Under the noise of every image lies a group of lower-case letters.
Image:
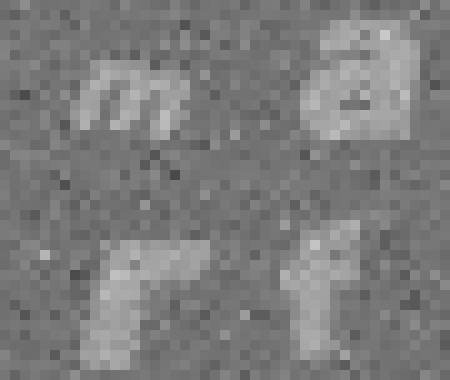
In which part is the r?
bottom left
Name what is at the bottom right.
f
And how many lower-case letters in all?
4
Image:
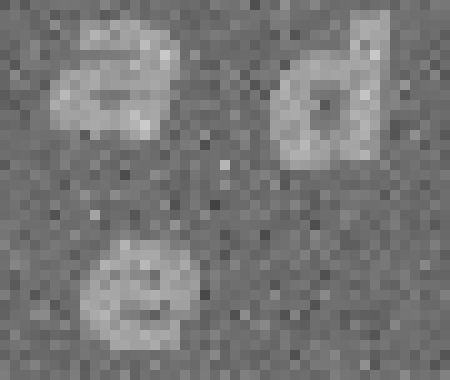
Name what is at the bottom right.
nothing
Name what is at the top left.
a
